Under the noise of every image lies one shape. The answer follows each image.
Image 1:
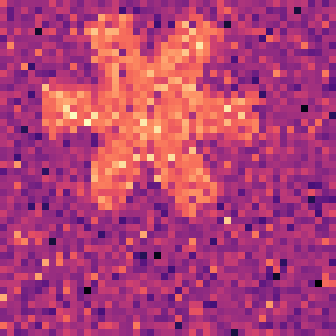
asterisk
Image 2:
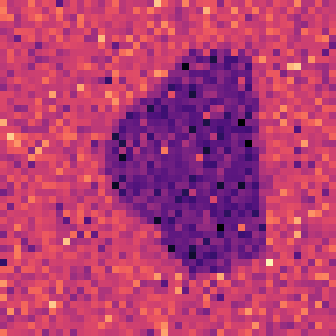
cloud
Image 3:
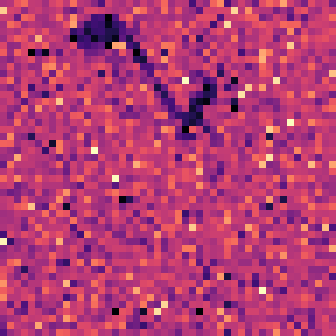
musical note
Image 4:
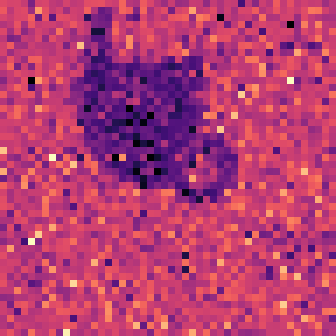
teapot
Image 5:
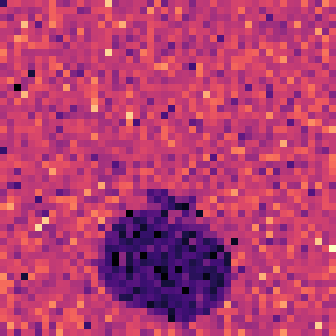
apple
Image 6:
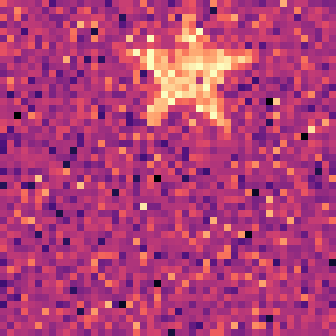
star
